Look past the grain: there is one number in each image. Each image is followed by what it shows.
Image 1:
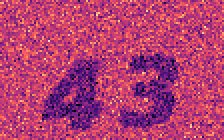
43
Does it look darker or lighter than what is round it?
darker
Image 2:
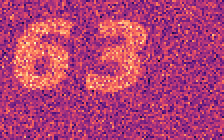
63
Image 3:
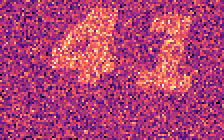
41
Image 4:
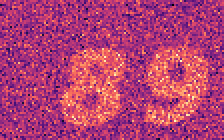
89
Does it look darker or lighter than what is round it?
lighter
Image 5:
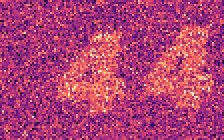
44
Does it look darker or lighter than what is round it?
lighter
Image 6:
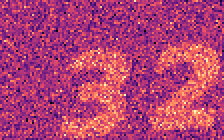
32
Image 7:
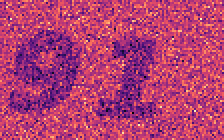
91
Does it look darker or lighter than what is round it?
darker
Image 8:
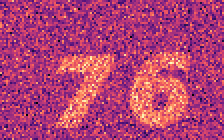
76
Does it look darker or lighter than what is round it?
lighter
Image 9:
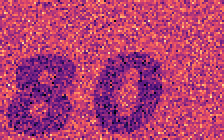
80
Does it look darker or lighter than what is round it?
darker
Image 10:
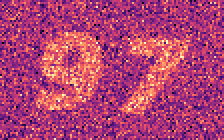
97
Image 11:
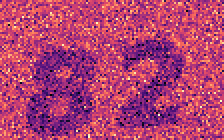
82
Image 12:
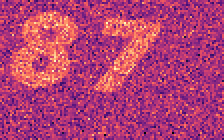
87
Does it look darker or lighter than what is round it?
lighter
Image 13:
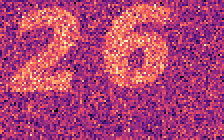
26
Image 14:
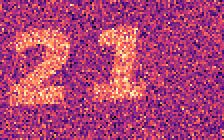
21
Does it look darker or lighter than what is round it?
lighter
